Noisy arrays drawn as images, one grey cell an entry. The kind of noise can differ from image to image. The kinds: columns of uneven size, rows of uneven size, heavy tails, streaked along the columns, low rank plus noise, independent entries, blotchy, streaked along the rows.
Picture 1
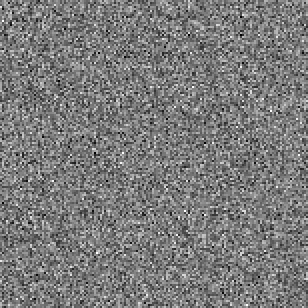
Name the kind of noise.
low rank plus noise
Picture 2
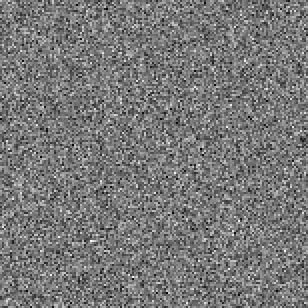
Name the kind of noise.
independent entries
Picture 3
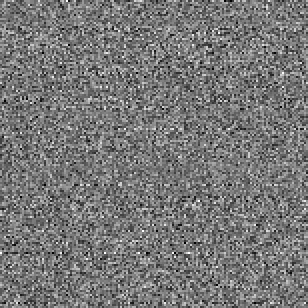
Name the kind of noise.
rows of uneven size
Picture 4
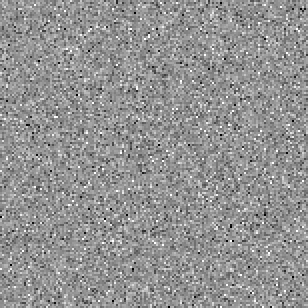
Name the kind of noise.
heavy tails
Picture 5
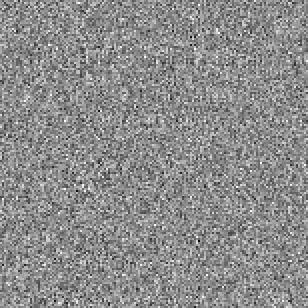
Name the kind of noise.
low rank plus noise
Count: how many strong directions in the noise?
three or four
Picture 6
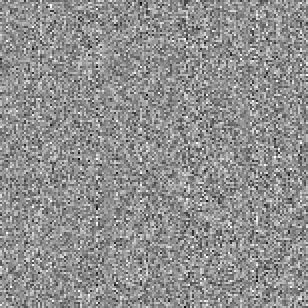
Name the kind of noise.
columns of uneven size
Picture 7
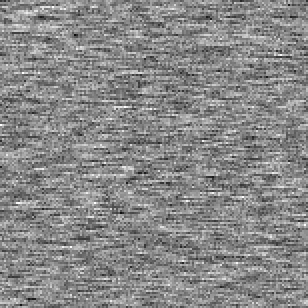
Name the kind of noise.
streaked along the rows
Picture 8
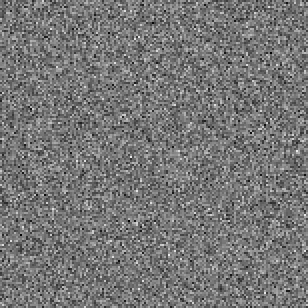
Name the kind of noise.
independent entries
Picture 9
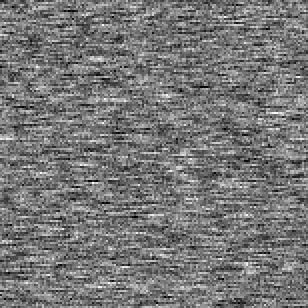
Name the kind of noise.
streaked along the rows
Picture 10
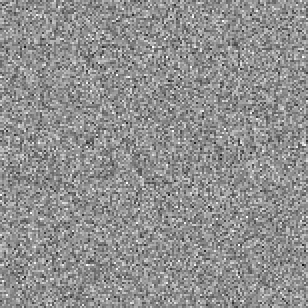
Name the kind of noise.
low rank plus noise
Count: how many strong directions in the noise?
one
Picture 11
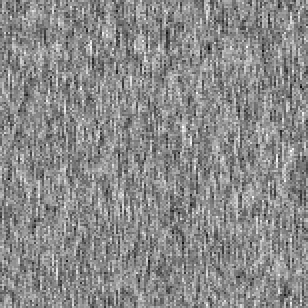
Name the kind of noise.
streaked along the columns
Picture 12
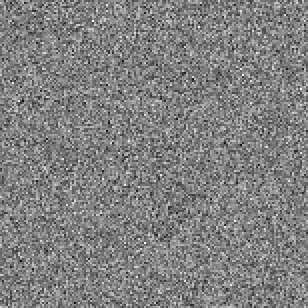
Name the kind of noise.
independent entries
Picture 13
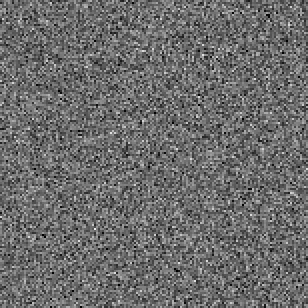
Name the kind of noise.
independent entries
